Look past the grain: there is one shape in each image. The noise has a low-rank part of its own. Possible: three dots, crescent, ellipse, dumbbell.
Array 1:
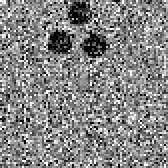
dark three dots, top middle
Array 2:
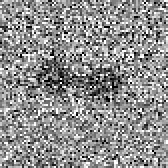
dark dumbbell
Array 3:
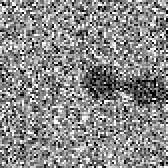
dark dumbbell
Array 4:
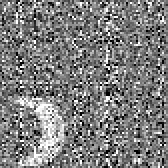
light crescent, bottom left
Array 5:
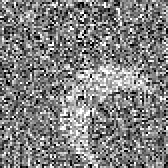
light crescent
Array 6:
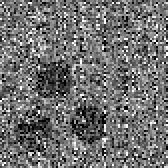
dark three dots
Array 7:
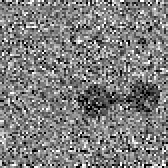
dark dumbbell
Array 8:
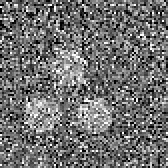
light three dots
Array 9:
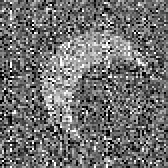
light crescent
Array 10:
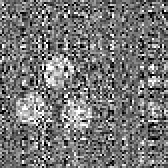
light three dots
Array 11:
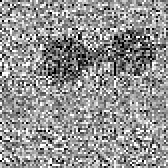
dark dumbbell
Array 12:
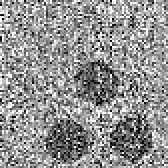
dark three dots
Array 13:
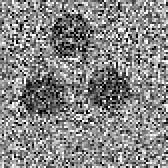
dark three dots
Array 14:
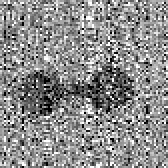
dark dumbbell
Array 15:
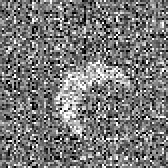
light crescent
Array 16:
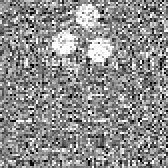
light three dots, top middle
